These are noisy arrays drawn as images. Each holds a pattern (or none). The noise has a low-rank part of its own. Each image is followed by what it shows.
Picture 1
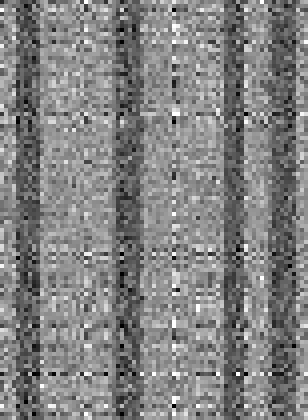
bands of columns
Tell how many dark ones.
4
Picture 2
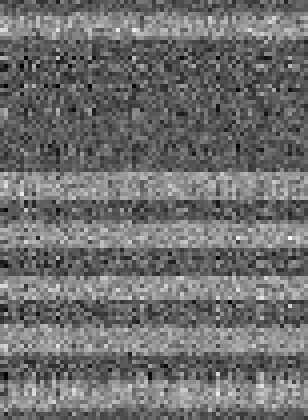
bands of rows
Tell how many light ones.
6
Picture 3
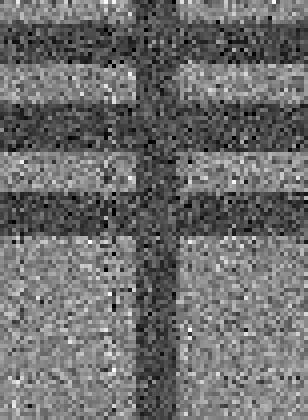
bands of rows crossing bands of columns
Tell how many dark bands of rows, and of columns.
3 and 1
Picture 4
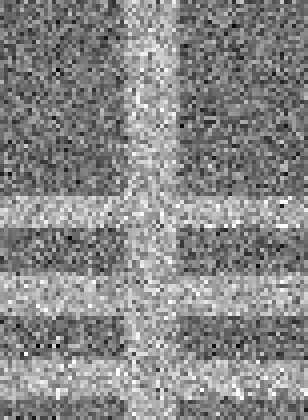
bands of rows crossing bands of columns
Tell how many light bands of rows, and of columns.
3 and 1
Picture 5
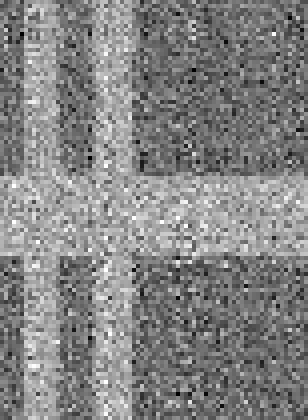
bands of rows crossing bands of columns
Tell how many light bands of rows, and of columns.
1 and 2
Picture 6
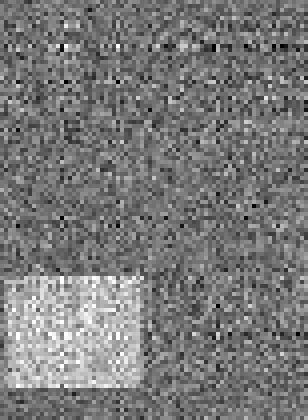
one block
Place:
bottom left
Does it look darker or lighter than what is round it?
lighter
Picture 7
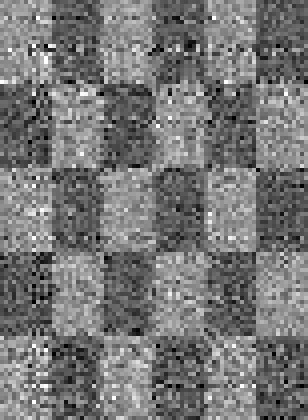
a checkerboard
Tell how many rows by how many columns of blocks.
5 by 6
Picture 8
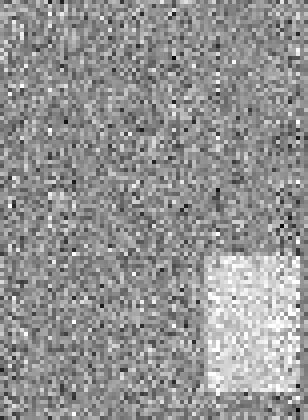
one block
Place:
bottom right
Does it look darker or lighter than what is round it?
lighter
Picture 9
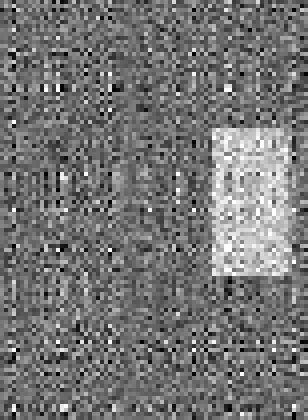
one block
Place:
middle right
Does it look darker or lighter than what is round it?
lighter
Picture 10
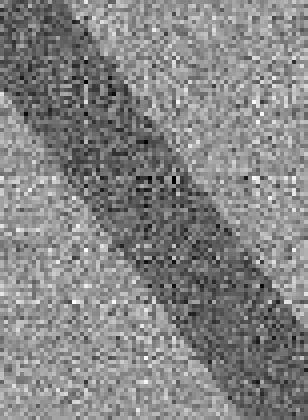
a diagonal band
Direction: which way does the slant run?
top left to bottom right
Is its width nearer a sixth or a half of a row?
a half
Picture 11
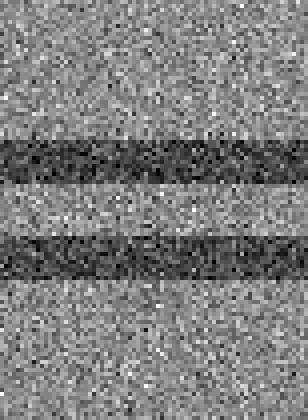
bands of rows
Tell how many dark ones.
2
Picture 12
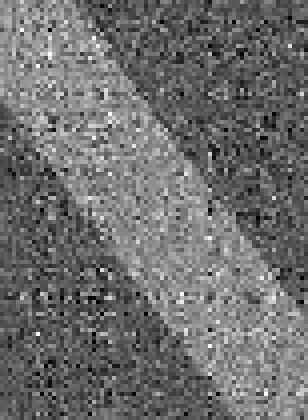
a diagonal band
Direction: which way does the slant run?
top left to bottom right
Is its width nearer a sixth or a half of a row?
a half
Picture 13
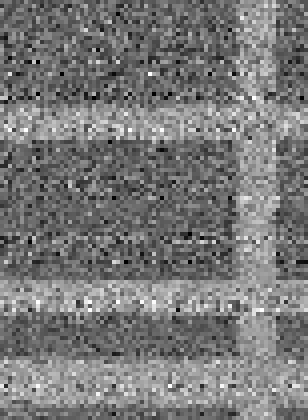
bands of rows crossing bands of columns
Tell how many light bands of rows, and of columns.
3 and 1
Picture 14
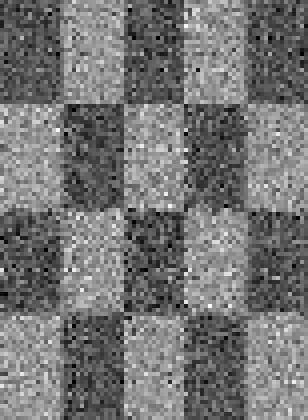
a checkerboard
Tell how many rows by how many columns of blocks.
4 by 5
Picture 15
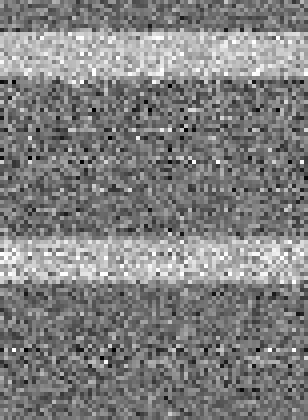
bands of rows
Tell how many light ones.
2
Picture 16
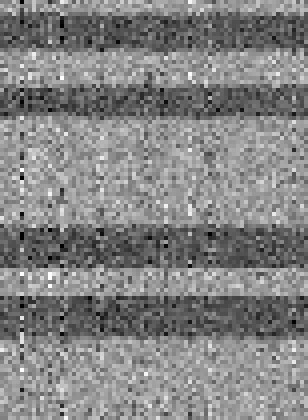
bands of rows
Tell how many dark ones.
4
